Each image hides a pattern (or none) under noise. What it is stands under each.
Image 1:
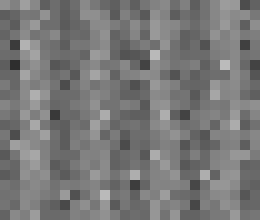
vertical stripes
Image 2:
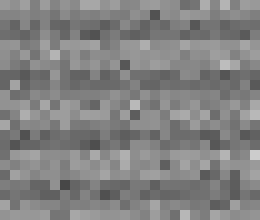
horizontal stripes
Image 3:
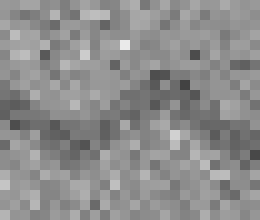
a wavy band
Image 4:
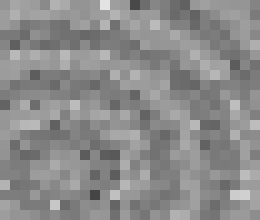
rings round one point
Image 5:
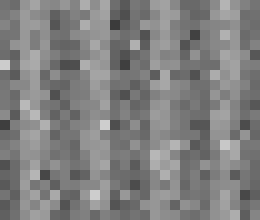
vertical stripes
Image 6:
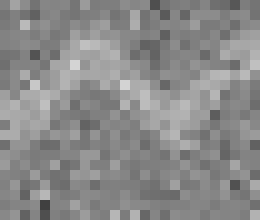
a wavy band
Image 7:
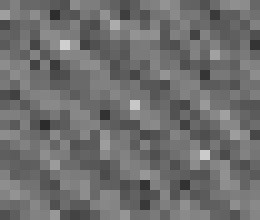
diagonal stripes
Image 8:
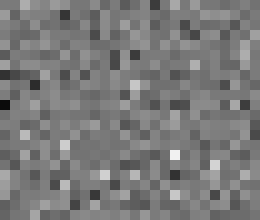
only noise
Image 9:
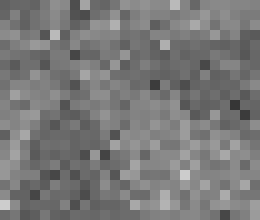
spokes from one point
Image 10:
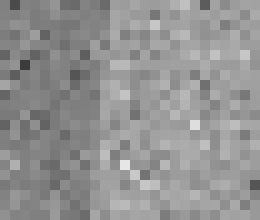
a sharp edge
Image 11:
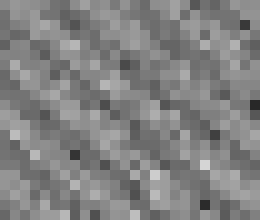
diagonal stripes
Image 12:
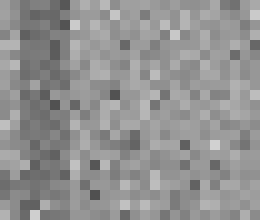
one vertical stripe
